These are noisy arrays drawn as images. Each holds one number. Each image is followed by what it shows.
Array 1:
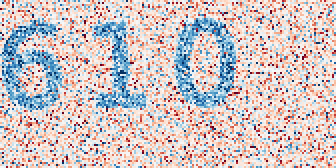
610
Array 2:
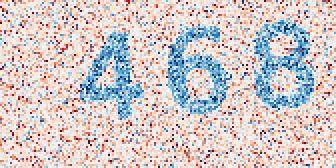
468
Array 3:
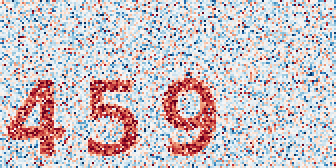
459
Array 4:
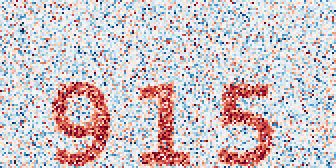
915
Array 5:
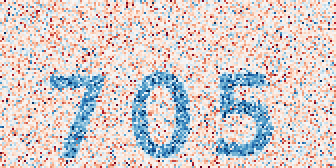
705
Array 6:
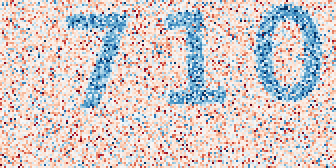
710
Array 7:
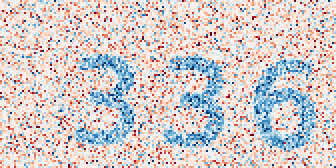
336
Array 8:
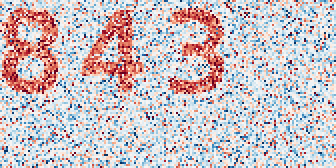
843
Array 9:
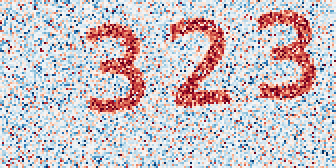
323
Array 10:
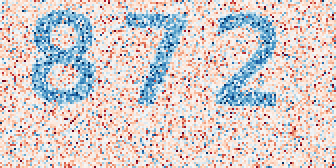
872
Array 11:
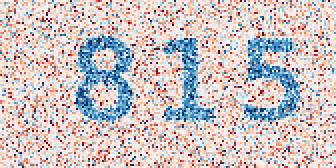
815
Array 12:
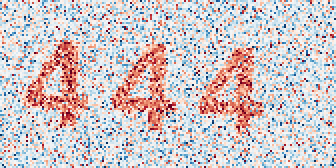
444
